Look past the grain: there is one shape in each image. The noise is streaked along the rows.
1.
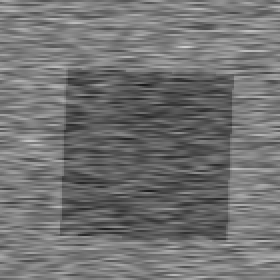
square
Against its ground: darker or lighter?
darker
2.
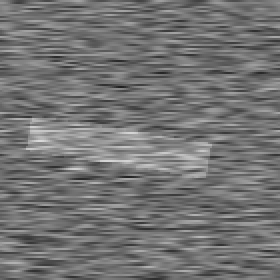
bar
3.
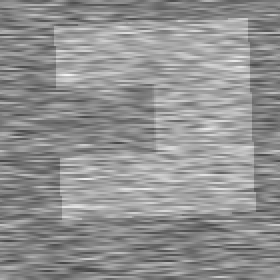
square with a notch
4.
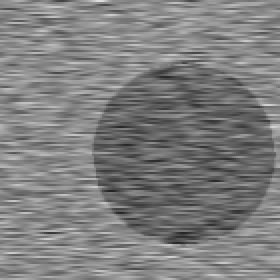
disc
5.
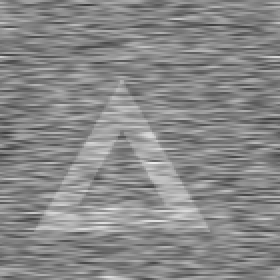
triangle frame
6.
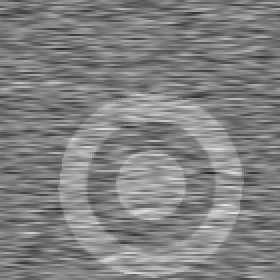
bullseye
